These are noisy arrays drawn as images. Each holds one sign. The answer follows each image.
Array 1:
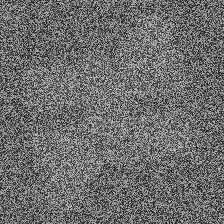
not-equal sign
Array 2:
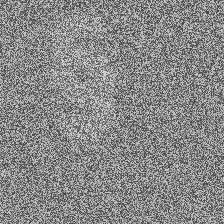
section sign
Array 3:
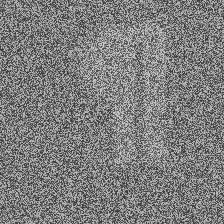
pilcrow
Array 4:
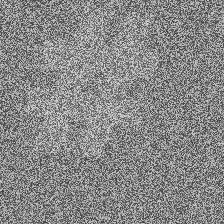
hash sign
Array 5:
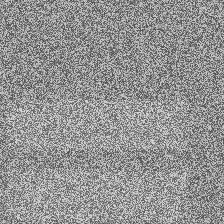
equals sign
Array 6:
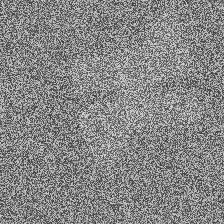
not-equal sign
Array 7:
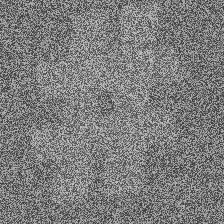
hash sign
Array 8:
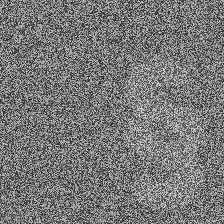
section sign
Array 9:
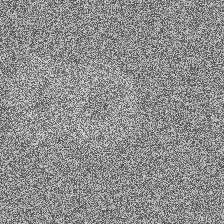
infinity sign
